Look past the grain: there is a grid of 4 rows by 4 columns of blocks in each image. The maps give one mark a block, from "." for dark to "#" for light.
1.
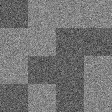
. # # #
# # . .
# . . #
. # . #
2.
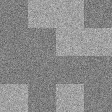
. # # .
. . # #
. . . .
# . # .
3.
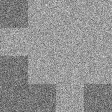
. # # #
# # # #
. # # #
. . # .
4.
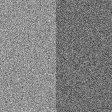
# # . .
# # . .
# # . .
# # . .
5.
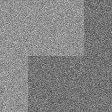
# # # .
# # # .
# . . .
# . . .
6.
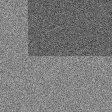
# . . .
# . . .
# # # #
# # # #
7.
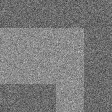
. . . .
# # # .
# # # .
. . # .
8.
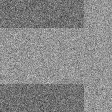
. . . #
# # # #
# # # #
. . . #
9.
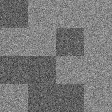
. # # #
# # . #
. . # #
# . . #
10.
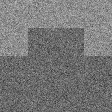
# # # #
# . . #
. . . .
. . . .
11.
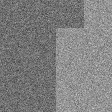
. . . #
. . # #
. . # #
. . # #
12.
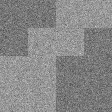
. . # #
. # # .
# # . .
# # . .
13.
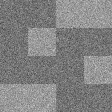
. . # #
. # . .
. . . #
# # . .
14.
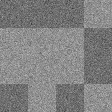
. . . #
# # # .
# # # .
. # . #
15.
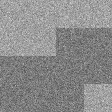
# # # #
# # . .
. . . .
. . . #
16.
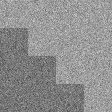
# # # #
. # # #
. . # #
. . . #
